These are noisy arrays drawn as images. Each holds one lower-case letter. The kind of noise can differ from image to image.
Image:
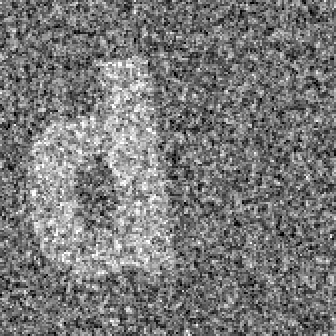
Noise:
blotchy
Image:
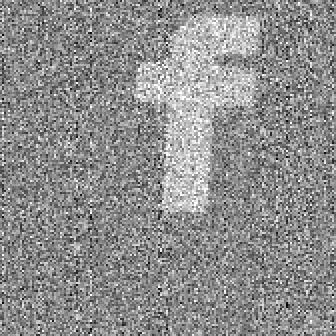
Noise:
columns of uneven size
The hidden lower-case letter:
f
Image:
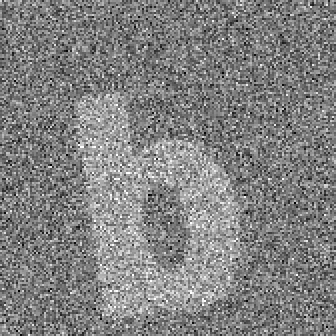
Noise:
low rank plus noise
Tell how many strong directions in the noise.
one
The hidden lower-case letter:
b
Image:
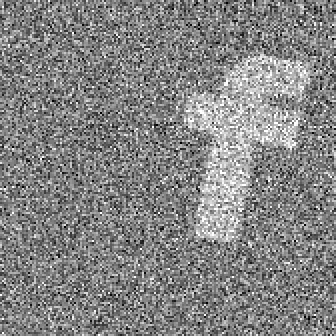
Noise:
low rank plus noise
